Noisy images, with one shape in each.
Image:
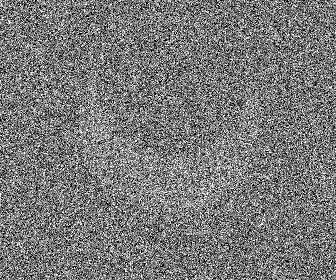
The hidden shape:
crescent
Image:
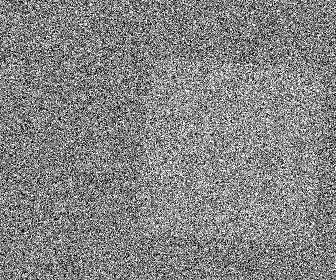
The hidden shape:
square
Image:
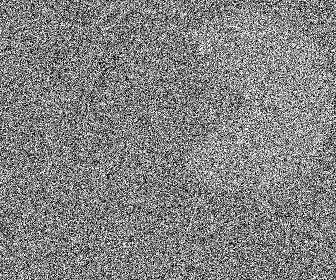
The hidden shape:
disc with a wedge cut out
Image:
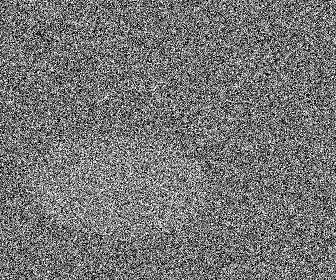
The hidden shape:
ellipse
